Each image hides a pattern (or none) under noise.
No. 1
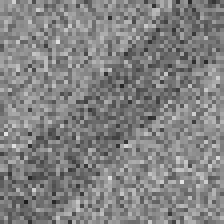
a diagonal band
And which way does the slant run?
bottom left to top right
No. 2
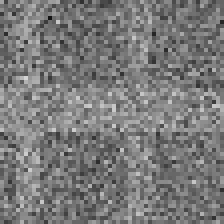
bands of rows crossing bands of columns
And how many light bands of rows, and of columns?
1 and 2
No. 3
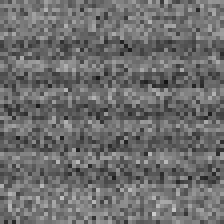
bands of rows
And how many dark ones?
5
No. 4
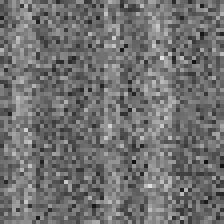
bands of columns
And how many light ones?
3
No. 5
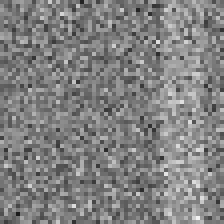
one band of columns
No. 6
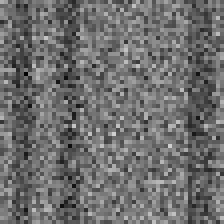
bands of columns
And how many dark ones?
3
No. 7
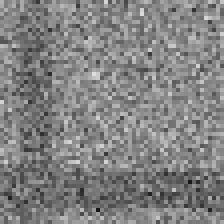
bands of rows crossing bands of columns
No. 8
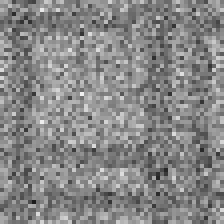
bands of rows crossing bands of columns
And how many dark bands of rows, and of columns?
3 and 3
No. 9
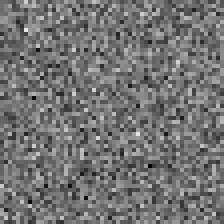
only noise
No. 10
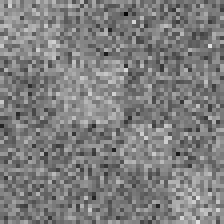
blocks along the diagonal
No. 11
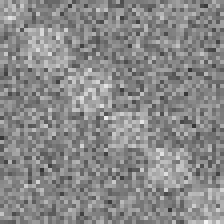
blocks along the diagonal
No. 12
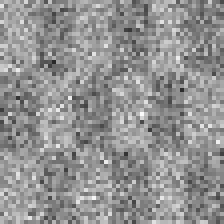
a checkerboard
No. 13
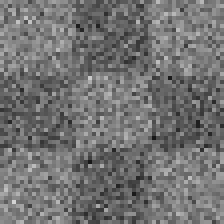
a checkerboard
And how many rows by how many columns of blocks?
3 by 3
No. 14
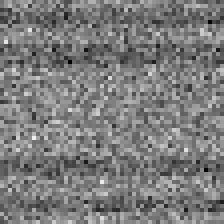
bands of rows
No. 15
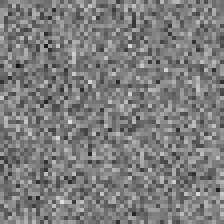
only noise
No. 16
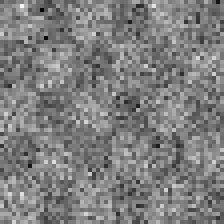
a checkerboard
